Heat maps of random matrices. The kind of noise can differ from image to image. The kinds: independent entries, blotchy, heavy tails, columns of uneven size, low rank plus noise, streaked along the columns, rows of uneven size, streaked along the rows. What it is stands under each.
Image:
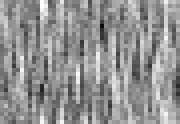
streaked along the columns
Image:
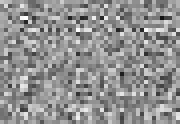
low rank plus noise
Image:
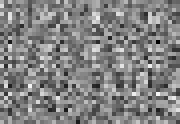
low rank plus noise
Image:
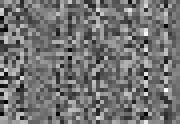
columns of uneven size
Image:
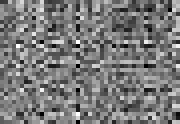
low rank plus noise
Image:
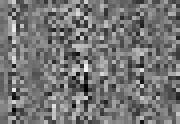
columns of uneven size
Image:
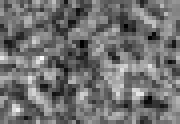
blotchy
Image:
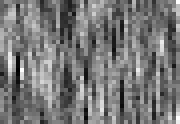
streaked along the columns
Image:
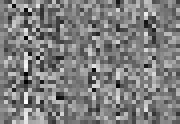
columns of uneven size
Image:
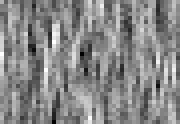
streaked along the columns
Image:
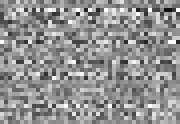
rows of uneven size
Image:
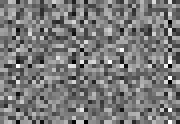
low rank plus noise
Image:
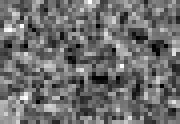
blotchy
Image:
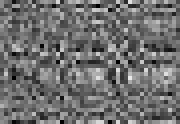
low rank plus noise
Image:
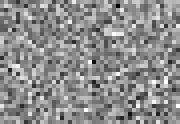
independent entries
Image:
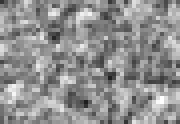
blotchy
